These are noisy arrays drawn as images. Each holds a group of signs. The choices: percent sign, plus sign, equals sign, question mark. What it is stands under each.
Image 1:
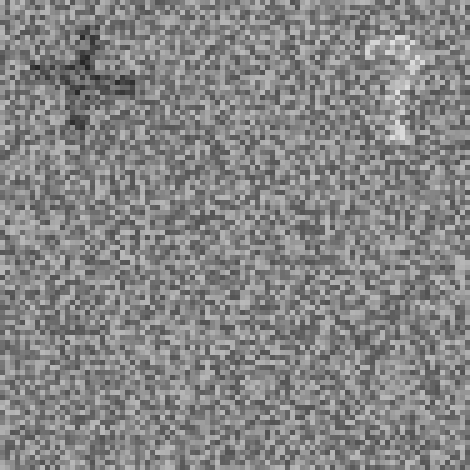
top left: dark plus sign; top right: light question mark
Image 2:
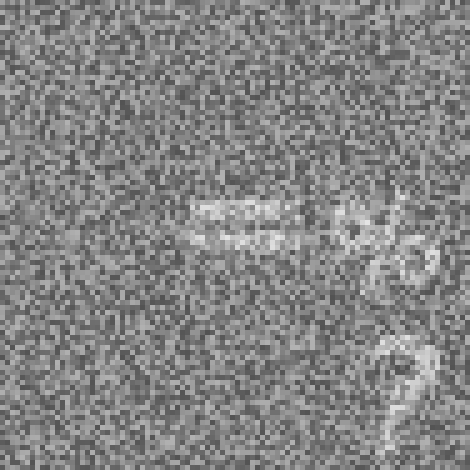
centre: light equals sign; middle right: light percent sign; bottom right: light question mark
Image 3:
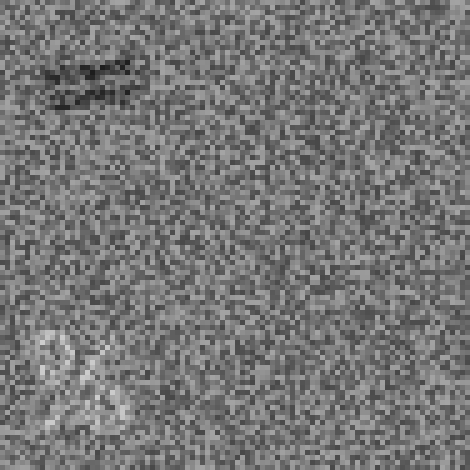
top left: dark equals sign; bottom left: light percent sign
